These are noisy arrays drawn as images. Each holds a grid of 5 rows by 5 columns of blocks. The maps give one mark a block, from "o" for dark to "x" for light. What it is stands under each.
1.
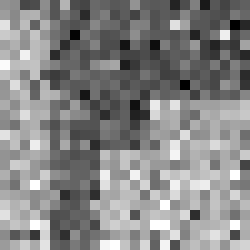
x o o o o
x o o o o
x o o x x
x o x x x
x o x x x
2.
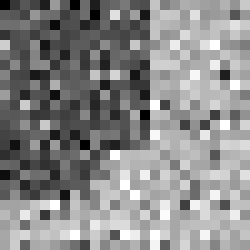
o o o x x
o o o x x
o o o x x
o o x x x
x x x x x
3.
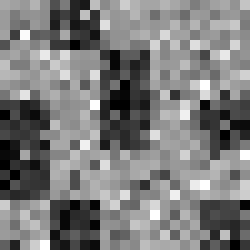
x o x x x
x x o x x
o x o x o
o x x x x
x o x x o
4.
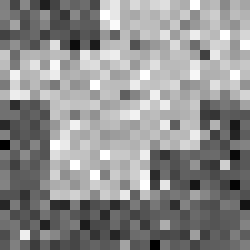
o o x x x
x x x x x
o x x x o
o x x o o
o o o o o
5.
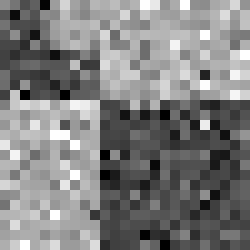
o x x x x
o o x x x
x x o o o
x x o o o
x x o o o
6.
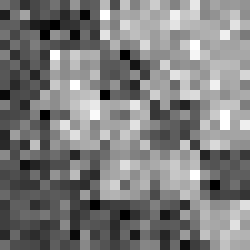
o o x x x
o x o x x
o x x o x
o o x x o
o o o o x
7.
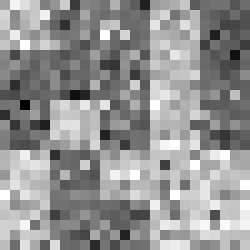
x o o x o
o o o x o
o x o x o
x o x x x
x o o x x
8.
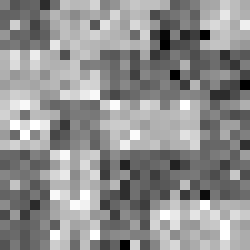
o x x o x
x x o o o
x o x x o
o x o o o
o x o x x
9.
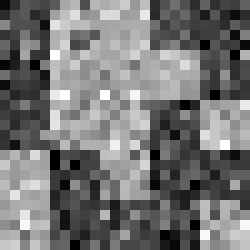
o x x o o
o x x x o
o x x o x
x o x o o
x o o o x
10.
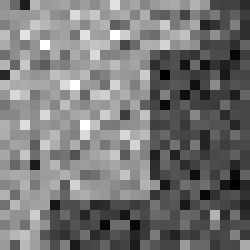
x x x x o
x x x o o
x x x o o
x x x o o
x o o o o
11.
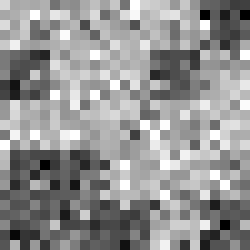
x x x x o
o x x o x
x x x x x
o o x x x
o o o x o
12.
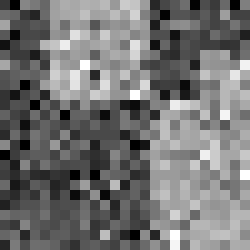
o x x o o
o x x o x
o o o x x
o o o x x
o o o x x
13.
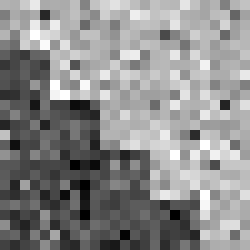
x x x x x
o x x x x
o o x x x
o o o x x
o o o o x
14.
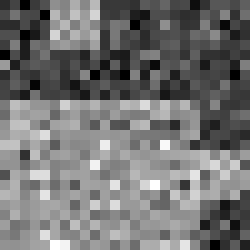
o x o o o
o o o o o
x x x x o
x x x x x
x x x x o
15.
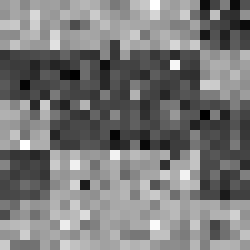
x x x x o
o o o o x
x o o o o
o x x x o
x x x x x
